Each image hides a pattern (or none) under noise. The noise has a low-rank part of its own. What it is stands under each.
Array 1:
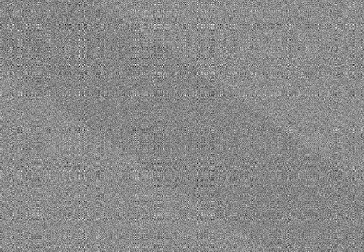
a diagonal band
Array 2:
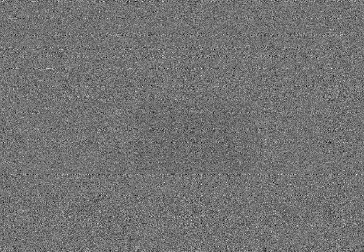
one block
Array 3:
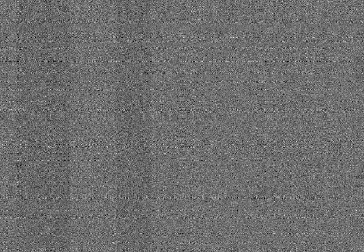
bands of columns
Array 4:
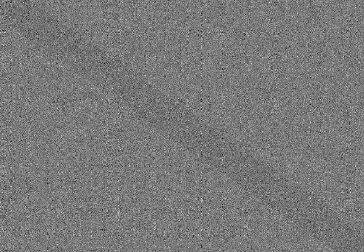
a diagonal band
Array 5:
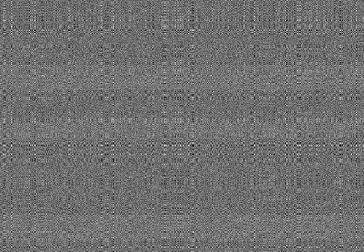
bands of rows
